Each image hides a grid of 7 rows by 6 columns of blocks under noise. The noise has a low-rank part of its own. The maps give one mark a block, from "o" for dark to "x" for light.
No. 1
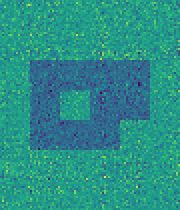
xxxxxx
xxxxxx
xoooox
xoxoox
xoooxx
xxxxxx
xxxxxx
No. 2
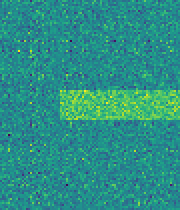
oooooo
oooooo
oooooo
ooxxxx
oooooo
oooooo
oooooo
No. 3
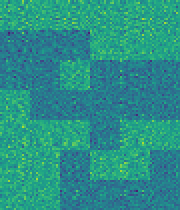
xxxxxx
oooxxx
ooxooo
xooooo
xxxoxx
xxoxxo
xxoooo
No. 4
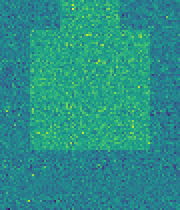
ooxxoo
oxxxxo
oxxxxo
oxxxxo
oxxxxo
oooooo
oooooo
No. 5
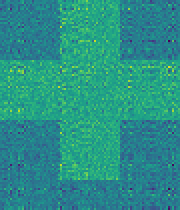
ooxxoo
ooxxoo
xxxxxx
xxxxxx
ooxxoo
ooxxoo
oooooo
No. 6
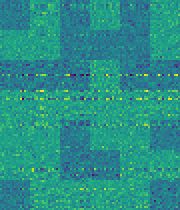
oxoxox
xxooox
oooxoo
xxxxxx
xxoxxo
xxooxx
oxxxxo
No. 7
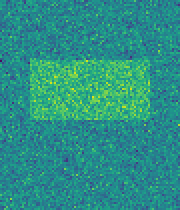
oooooo
oooooo
oxxxxo
oxxxxo
oooooo
oooooo
oooooo
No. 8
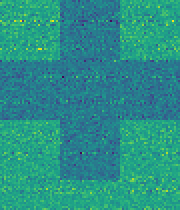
xxooxx
xxooxx
oooooo
oooooo
xxooxx
xxooxx
xxxxxx
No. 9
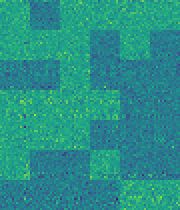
xoxxxx
xxxoxo
ooxooo
xxxxoo
xxxooo
xooxoo
ooooxx
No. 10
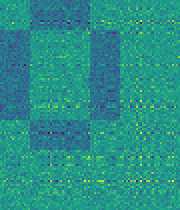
xooxxx
oxxoxx
oxxoxx
oxxoxx
xooxxx
xxxxxx
xxxxxx
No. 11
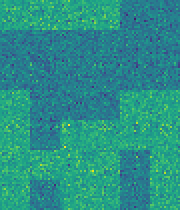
xxxxoo
oooooo
oooooo
xoooxx
xoxxxx
xxxxox
xoxxox
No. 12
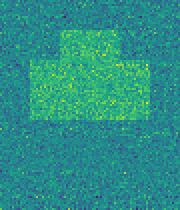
oooooo
ooxxoo
oxxxxo
oxxxxo
oooooo
oooooo
oooooo
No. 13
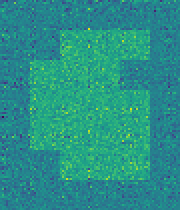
oooooo
ooxxxo
oxxxoo
oxxxxo
oxxxxo
ooxxxo
oooooo
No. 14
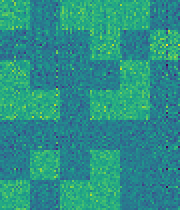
xoxxxo
oooxox
xoooxo
xxoxxo
oooooo
oxoxoo
xoxxoo
